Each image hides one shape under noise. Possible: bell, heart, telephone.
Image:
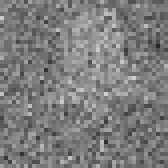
light bell
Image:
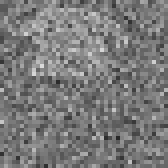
light telephone
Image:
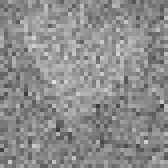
light heart
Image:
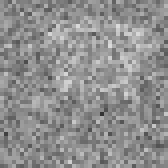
light telephone
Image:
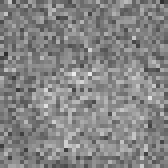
light telephone
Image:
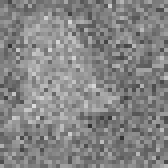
light bell
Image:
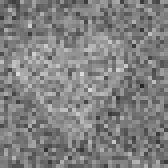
light heart
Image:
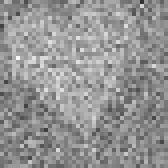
light heart
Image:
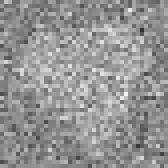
light heart
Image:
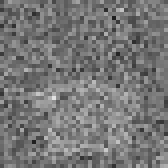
light telephone
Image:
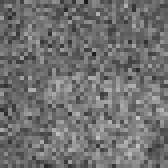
light telephone
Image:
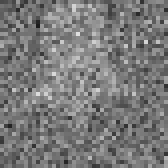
light bell
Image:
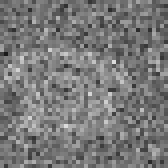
light telephone
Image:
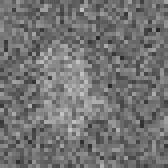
light bell
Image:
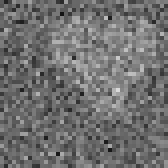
light heart
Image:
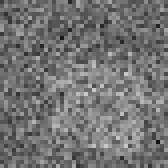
light telephone
